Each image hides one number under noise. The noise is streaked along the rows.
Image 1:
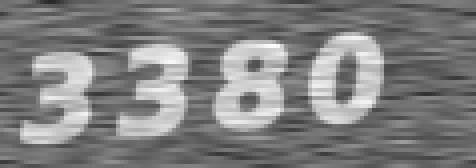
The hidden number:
3380
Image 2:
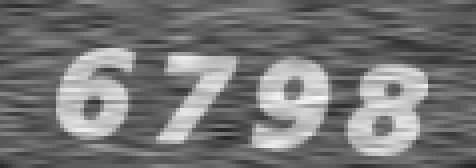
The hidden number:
6798
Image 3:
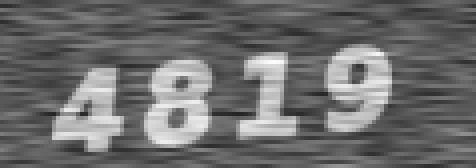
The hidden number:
4819
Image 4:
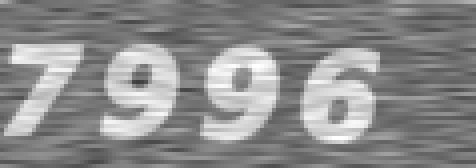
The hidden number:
7996
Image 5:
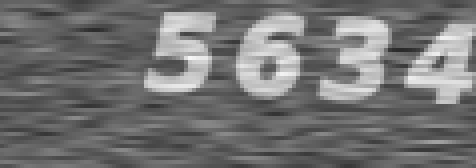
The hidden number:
5634
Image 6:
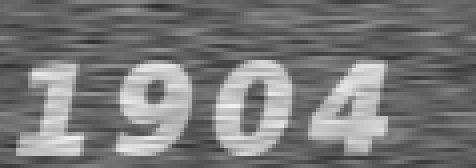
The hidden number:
1904
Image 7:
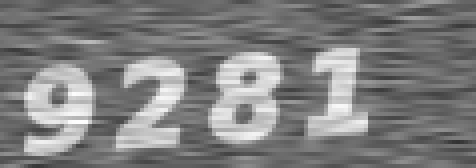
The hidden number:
9281
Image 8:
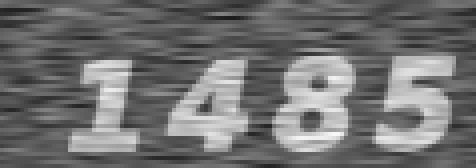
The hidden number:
1485
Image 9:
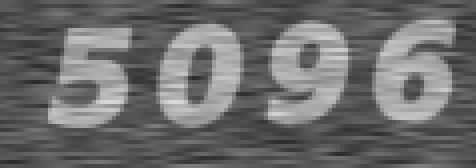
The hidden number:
5096
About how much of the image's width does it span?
nearly all
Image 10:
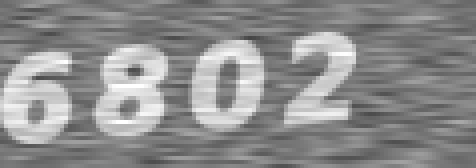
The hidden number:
6802
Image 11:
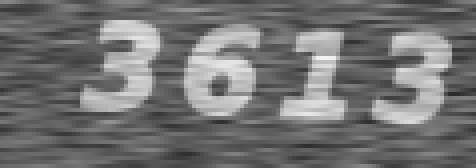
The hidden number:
3613
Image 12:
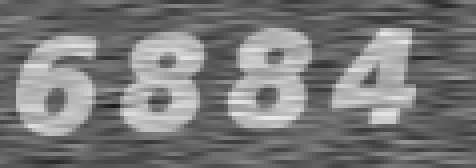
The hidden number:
6884
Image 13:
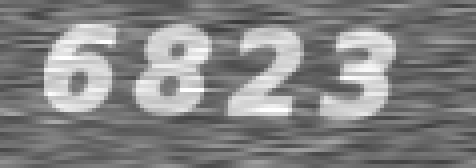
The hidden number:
6823
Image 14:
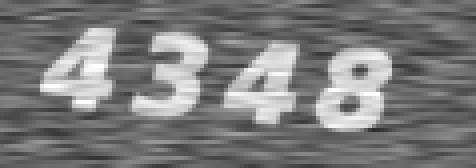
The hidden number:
4348
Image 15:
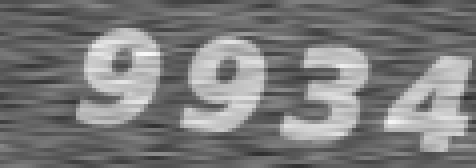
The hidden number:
9934
